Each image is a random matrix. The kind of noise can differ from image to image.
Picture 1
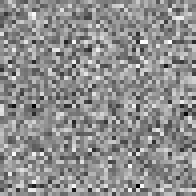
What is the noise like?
low rank plus noise
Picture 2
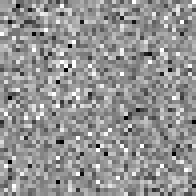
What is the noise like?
heavy tails
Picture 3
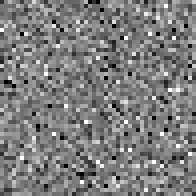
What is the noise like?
heavy tails
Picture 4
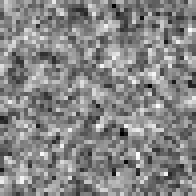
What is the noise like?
blotchy
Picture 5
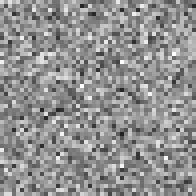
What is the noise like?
independent entries
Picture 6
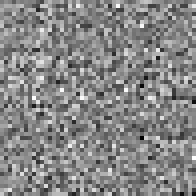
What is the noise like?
low rank plus noise
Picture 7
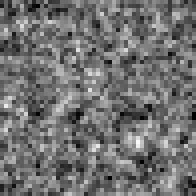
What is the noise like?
blotchy
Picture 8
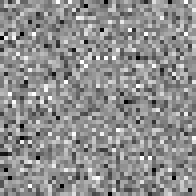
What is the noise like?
heavy tails
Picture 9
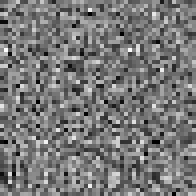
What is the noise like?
low rank plus noise
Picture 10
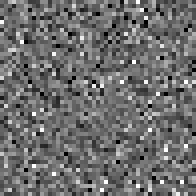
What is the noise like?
heavy tails
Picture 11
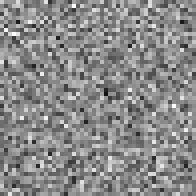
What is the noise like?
low rank plus noise
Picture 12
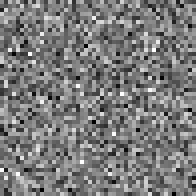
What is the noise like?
independent entries
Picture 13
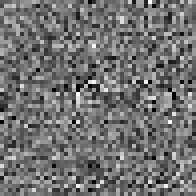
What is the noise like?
low rank plus noise
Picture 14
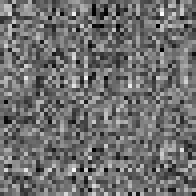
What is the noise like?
low rank plus noise
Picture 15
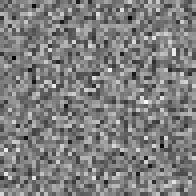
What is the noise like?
independent entries
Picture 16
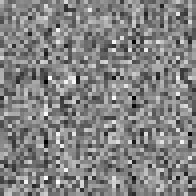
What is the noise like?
low rank plus noise
